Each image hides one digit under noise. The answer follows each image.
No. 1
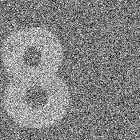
light 8
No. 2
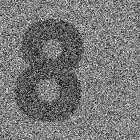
dark 8
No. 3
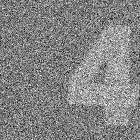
light 4
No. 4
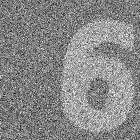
light 6
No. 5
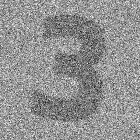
dark 3
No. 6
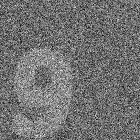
light 9
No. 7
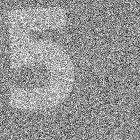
light 5
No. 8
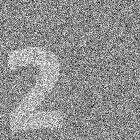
light 2
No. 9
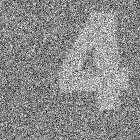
light 4
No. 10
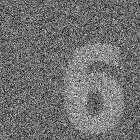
light 6
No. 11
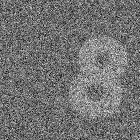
light 8
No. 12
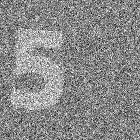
light 5
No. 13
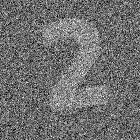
light 2
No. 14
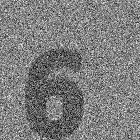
dark 6
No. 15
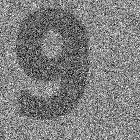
dark 9
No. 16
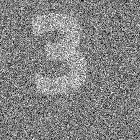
light 3
